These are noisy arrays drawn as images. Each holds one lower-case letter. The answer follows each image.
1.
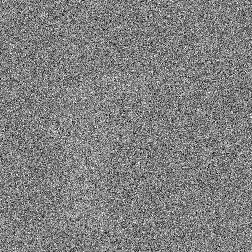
f
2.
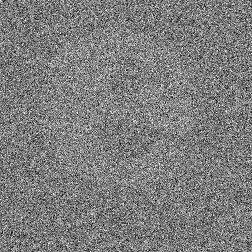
e
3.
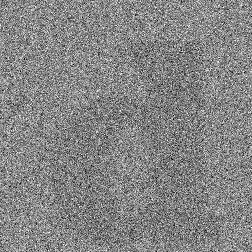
d
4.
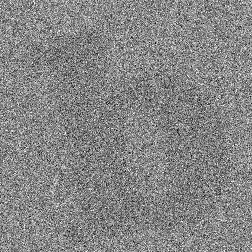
b
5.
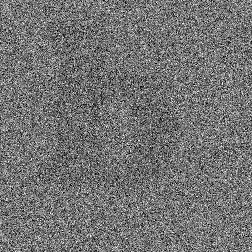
b
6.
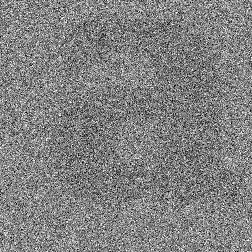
a
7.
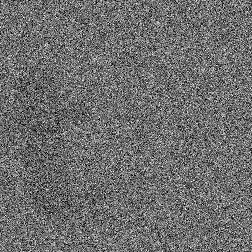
t
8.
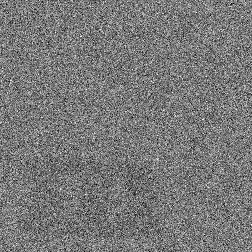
m
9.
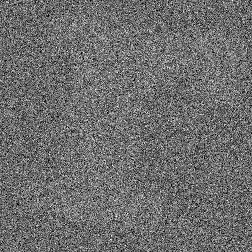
r
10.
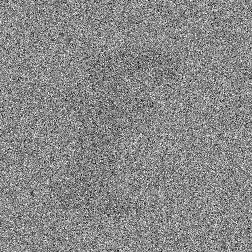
f
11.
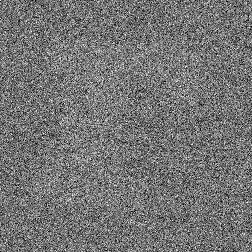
r
